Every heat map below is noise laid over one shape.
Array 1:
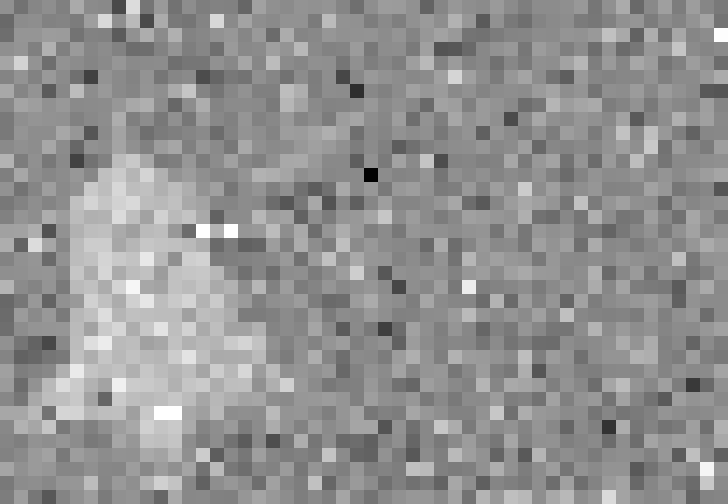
bell
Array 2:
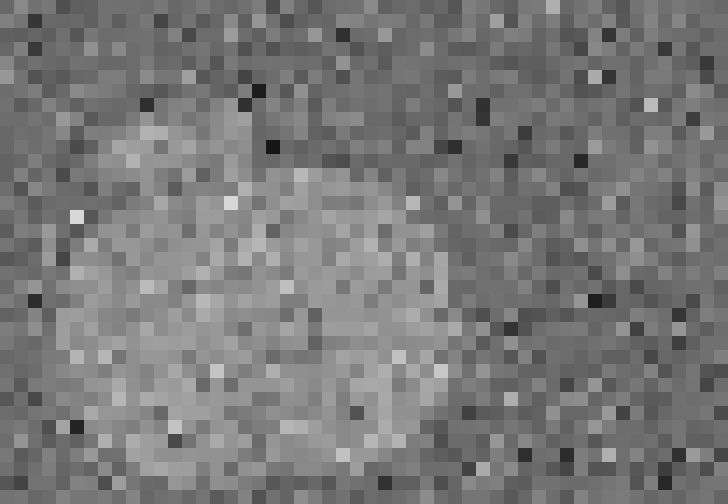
apple
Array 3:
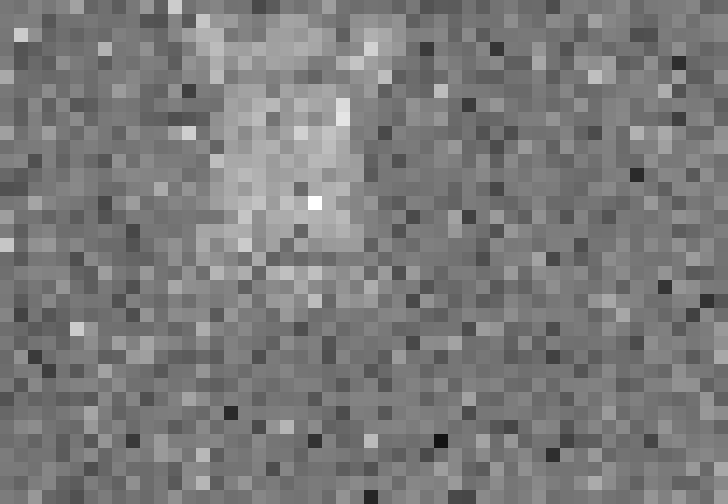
chess rook
